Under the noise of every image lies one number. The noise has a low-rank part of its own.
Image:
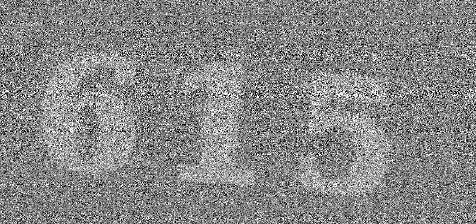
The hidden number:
615
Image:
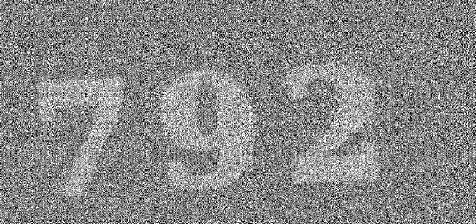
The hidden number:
792
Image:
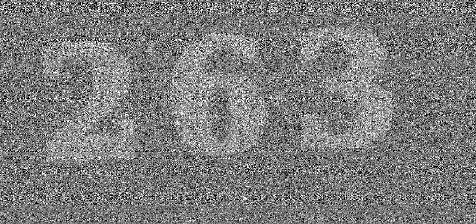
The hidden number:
263
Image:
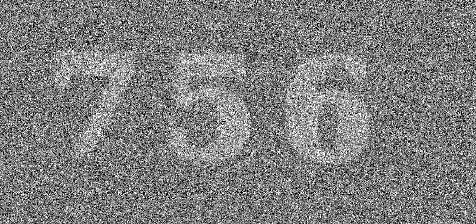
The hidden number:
756
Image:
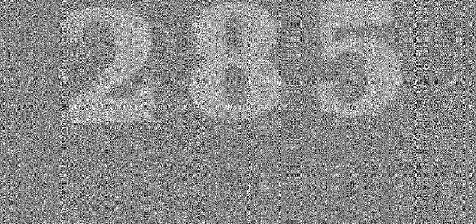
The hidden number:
285
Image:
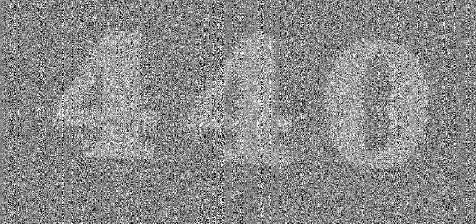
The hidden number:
440
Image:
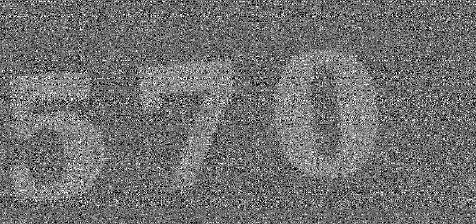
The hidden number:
570
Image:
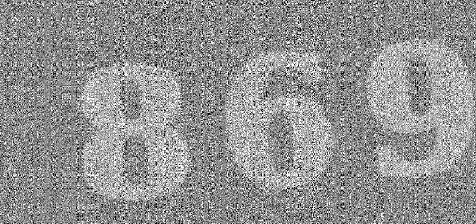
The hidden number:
869
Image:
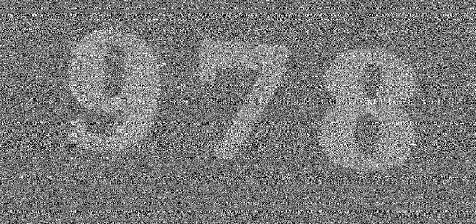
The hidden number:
978
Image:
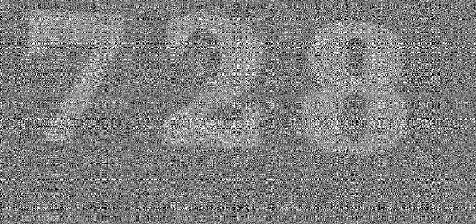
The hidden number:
728
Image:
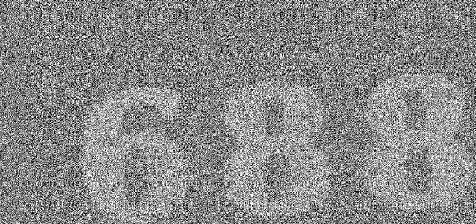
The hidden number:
688
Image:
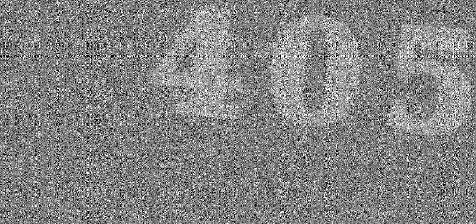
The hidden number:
405
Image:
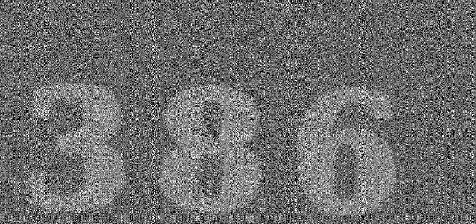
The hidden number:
386
